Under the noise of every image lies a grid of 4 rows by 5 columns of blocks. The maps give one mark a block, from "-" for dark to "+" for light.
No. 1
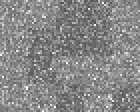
++--+
+---+
+-+++
++-+-
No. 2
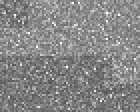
-++++
+++++
----+
-----
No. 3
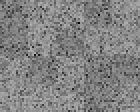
-++-+
-+-++
+-+--
+++-+
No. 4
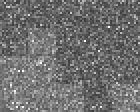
-----
-+---
++---
+++-+
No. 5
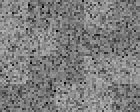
+--+-
++---
+--++
--++-
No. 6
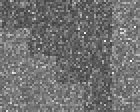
----+
+---+
++--+
+++-+
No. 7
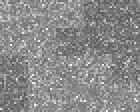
+++--
++---
-+++-
-++++
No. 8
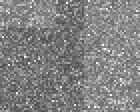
++-++
---++
---++
---++
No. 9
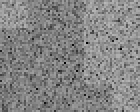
+--++
---++
---++
----+
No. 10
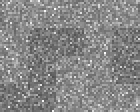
+++++
+--+-
+-++-
--+++
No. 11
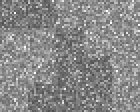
--+++
++-++
++--+
+---+
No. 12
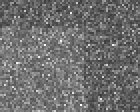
-----
+++--
+++--
+++--
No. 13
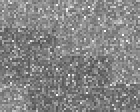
+++++
--+++
----+
+----
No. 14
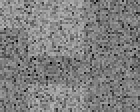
+++--
-++--
-----
-++--
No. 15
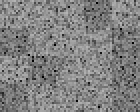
+++-+
-+++-
+-++-
-+++-
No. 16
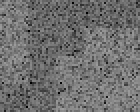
+----
+--++
+-+++
--+++
